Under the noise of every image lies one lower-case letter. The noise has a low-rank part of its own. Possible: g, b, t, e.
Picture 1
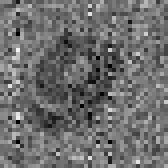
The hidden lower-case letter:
g
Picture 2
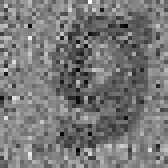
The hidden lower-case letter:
g
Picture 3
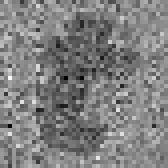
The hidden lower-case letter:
t
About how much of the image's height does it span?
nearly all
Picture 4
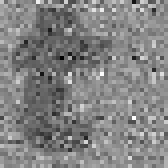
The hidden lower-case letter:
t
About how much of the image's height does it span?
nearly all
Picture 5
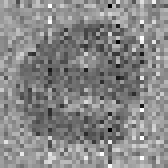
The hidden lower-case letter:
e
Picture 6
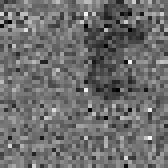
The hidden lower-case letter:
t
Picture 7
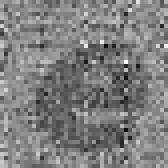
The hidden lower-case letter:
e
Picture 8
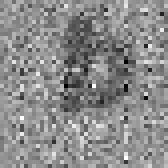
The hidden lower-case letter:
b
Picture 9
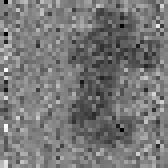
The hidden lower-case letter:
t
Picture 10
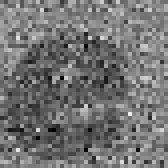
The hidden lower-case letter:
e
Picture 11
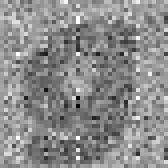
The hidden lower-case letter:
g
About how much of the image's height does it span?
nearly all
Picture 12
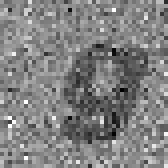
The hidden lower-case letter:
g
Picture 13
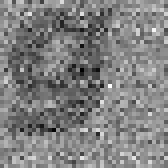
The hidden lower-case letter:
g
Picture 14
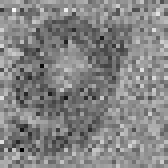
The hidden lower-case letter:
g
